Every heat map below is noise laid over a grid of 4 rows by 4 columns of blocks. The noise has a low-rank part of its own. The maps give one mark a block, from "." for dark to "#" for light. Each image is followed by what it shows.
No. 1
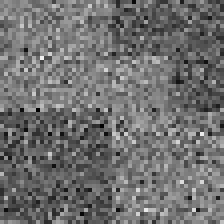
# # . .
# # # .
. . # #
. . # #
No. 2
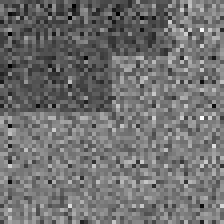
. . . #
. . # #
# # # #
# # # #
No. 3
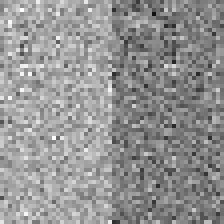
# # . .
# # . .
# # . .
# # . .
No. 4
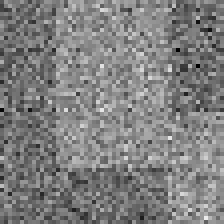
. # # .
. # # .
. # # #
. . . #
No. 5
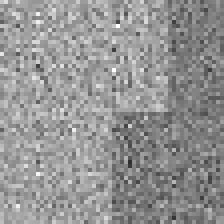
# # # .
# # # .
# # . .
# # . .
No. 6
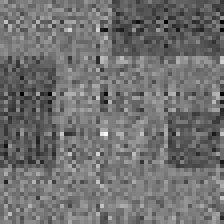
# # . .
. # # #
. # # .
# # # #
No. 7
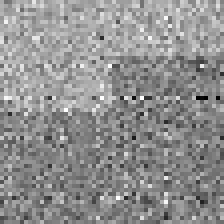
# # # #
# # . .
. . . .
. . . .
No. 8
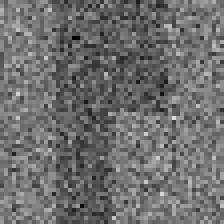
# . . #
# . . #
# . # #
# . # #
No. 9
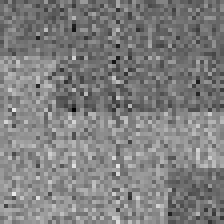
. . . .
# . . .
# # # #
# # # .
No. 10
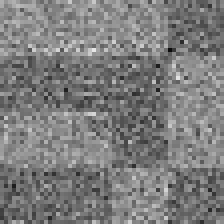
# # # .
. . . #
# # . #
. . # .
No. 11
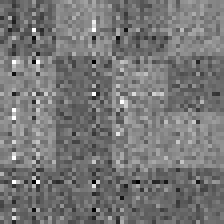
. # . #
# . # .
# . # #
. . . .
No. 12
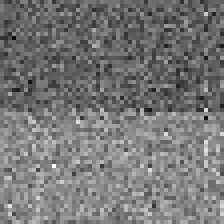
. . . .
. . . .
# # # #
# # # #
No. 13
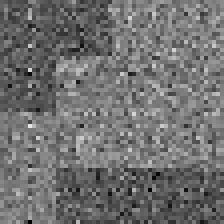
. . # #
. # # #
# # # #
# . . .
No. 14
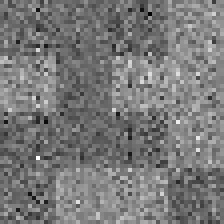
. . . #
# . # #
. . . #
. # # .
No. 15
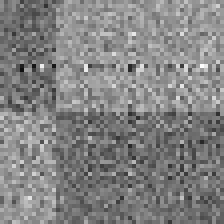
. # # #
. # # #
# . . .
# . . .
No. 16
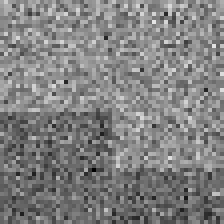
# # # #
# # # #
. . # #
. . . .
